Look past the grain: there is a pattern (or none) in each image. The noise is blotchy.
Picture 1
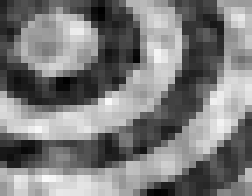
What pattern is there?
rings round one point
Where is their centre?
top left
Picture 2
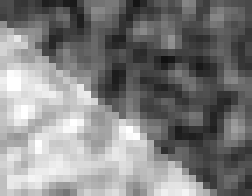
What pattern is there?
a sharp edge
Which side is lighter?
bottom left
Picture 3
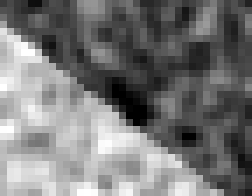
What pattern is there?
a sharp edge
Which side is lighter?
bottom left
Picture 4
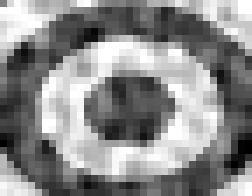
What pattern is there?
rings round one point
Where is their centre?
centre
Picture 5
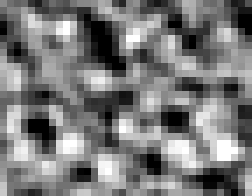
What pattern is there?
only noise
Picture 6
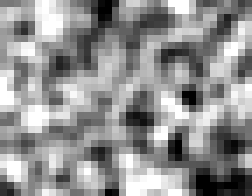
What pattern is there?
only noise
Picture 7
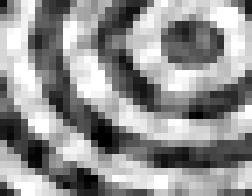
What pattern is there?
rings round one point
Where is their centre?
top right
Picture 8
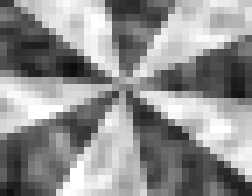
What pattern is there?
spokes from one point
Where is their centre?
centre
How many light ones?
5
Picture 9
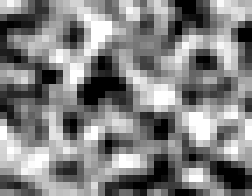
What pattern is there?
only noise
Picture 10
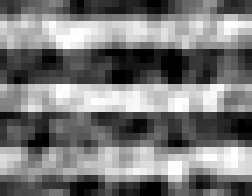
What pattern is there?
horizontal stripes
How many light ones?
3
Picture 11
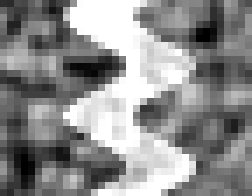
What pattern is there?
a wavy band
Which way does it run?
top to bottom
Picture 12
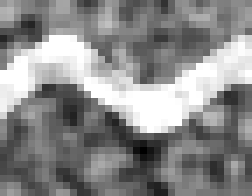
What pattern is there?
a wavy band
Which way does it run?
left to right
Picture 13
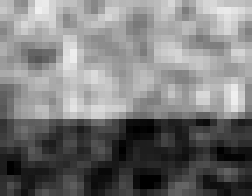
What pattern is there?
a sharp edge
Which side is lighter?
top
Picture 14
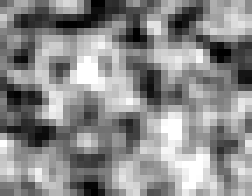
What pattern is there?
only noise
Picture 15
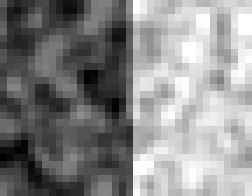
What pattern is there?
a sharp edge
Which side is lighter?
right
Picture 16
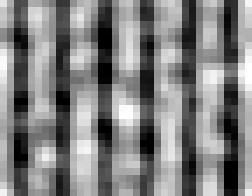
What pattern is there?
vertical stripes
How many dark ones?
6
